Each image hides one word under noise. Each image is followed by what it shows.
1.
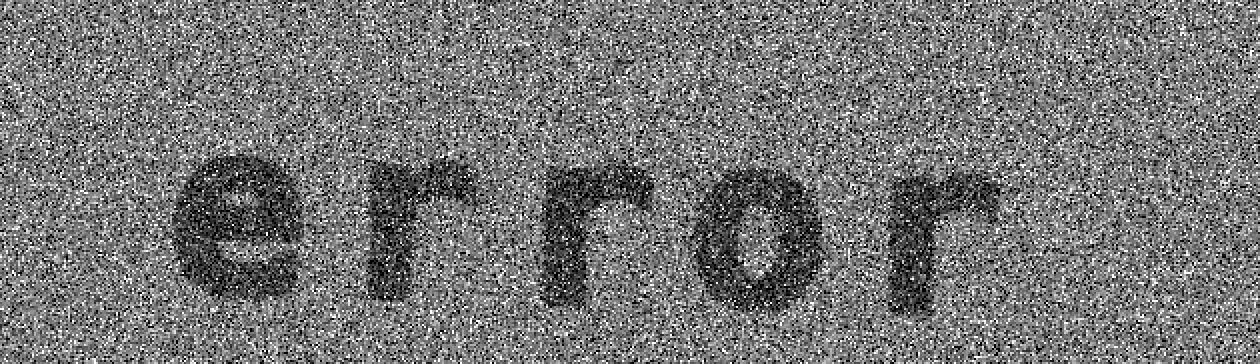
error
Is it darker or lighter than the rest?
darker
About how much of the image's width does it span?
two thirds
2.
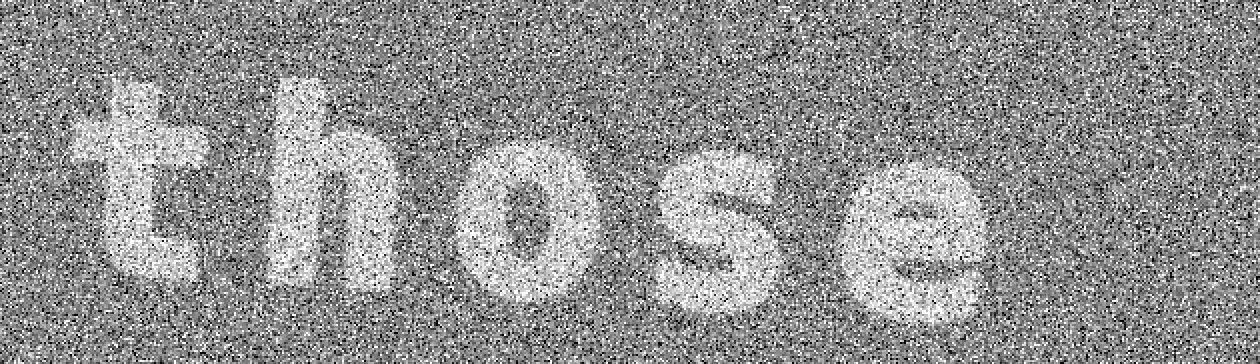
those
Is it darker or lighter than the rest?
lighter
